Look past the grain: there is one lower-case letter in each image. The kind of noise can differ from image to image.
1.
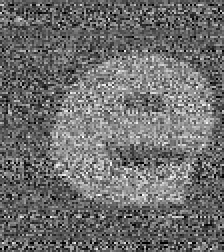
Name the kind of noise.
rows of uneven size
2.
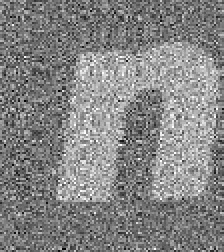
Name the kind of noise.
low rank plus noise
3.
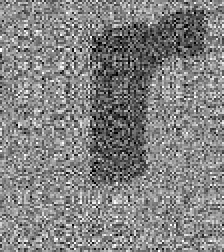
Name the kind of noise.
low rank plus noise
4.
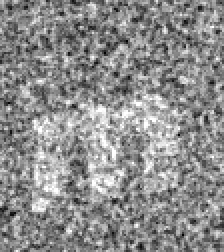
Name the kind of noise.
blotchy
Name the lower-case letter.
m
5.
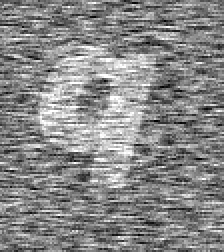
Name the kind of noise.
streaked along the rows
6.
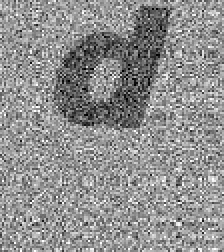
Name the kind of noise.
low rank plus noise
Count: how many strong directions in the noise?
one
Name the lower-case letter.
d
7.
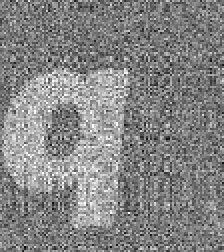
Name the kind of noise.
low rank plus noise
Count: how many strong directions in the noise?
one
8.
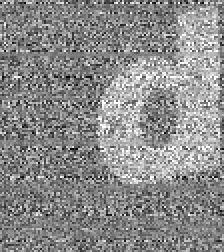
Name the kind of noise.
rows of uneven size
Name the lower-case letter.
d
